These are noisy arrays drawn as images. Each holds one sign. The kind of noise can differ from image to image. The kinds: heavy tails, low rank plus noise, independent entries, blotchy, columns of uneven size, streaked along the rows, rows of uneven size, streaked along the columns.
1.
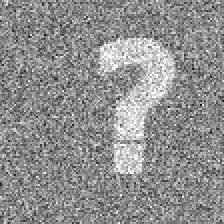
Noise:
independent entries
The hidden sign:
question mark
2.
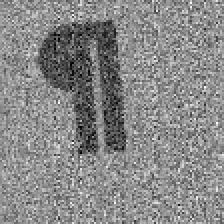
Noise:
columns of uneven size
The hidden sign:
pilcrow
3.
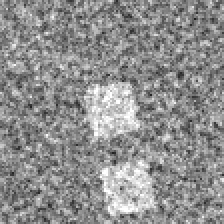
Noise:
blotchy
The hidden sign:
colon
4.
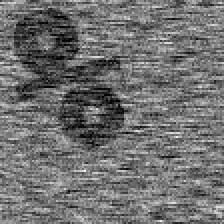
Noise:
streaked along the rows
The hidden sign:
percent sign
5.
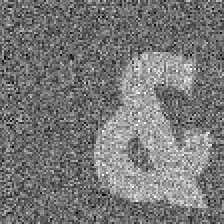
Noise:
low rank plus noise
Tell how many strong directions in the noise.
three or four
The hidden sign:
ampersand
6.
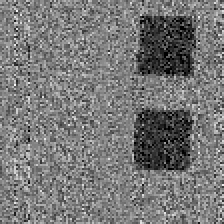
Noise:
columns of uneven size
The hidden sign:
colon
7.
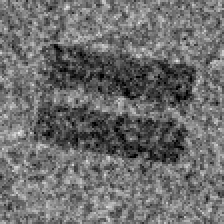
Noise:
blotchy
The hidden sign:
equals sign
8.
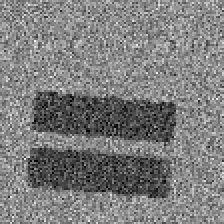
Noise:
low rank plus noise
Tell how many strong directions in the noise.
two
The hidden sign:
equals sign
